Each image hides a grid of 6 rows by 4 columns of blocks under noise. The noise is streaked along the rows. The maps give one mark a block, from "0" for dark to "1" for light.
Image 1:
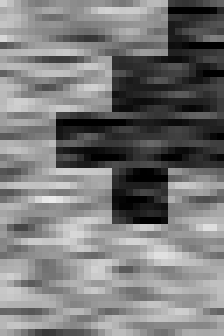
1 1 1 0
1 1 0 0
1 0 0 0
1 1 0 1
1 1 1 1
1 1 1 1
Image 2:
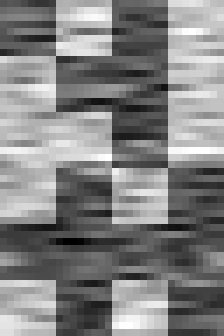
0 1 0 1
1 0 0 1
1 1 0 1
1 0 1 0
0 0 0 0
1 0 1 0
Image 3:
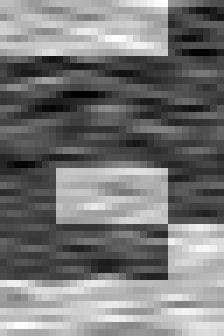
1 1 1 0
0 0 0 0
0 0 0 0
0 1 1 0
0 0 0 1
1 1 1 1
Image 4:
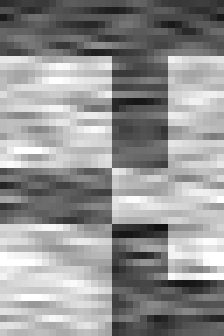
0 0 0 0
1 1 0 1
1 1 0 1
0 0 1 1
1 1 0 1
1 1 0 0
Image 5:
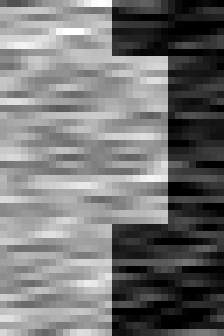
1 1 0 0
1 1 1 0
1 1 1 0
1 1 1 0
1 1 0 0
1 1 0 0
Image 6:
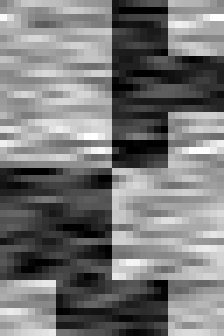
1 1 0 1
1 1 0 0
1 1 0 1
0 0 1 1
0 0 1 1
1 0 0 1
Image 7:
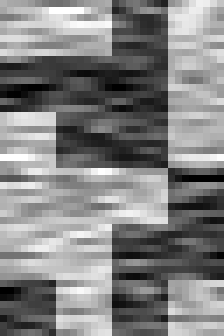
1 1 0 1
0 0 0 1
1 0 0 1
1 1 1 0
1 1 0 0
0 1 0 1
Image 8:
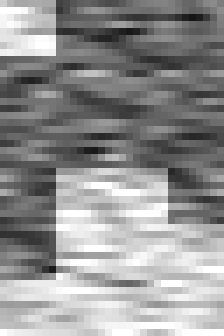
1 0 0 0
0 0 0 0
0 0 0 0
0 1 1 0
0 1 1 1
1 1 1 1
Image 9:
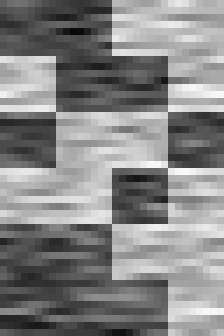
0 0 1 1
1 0 0 1
0 1 1 0
1 1 0 1
0 0 1 1
0 0 0 1
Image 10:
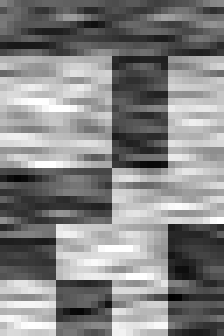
0 0 0 0
1 1 0 1
1 1 0 1
0 0 1 1
0 1 1 0
1 0 1 0
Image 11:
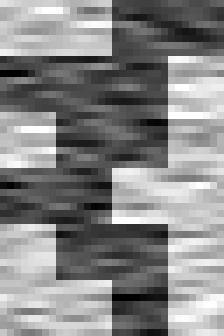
1 1 0 0
0 0 0 1
1 0 0 1
0 0 1 1
1 0 0 1
1 1 0 1
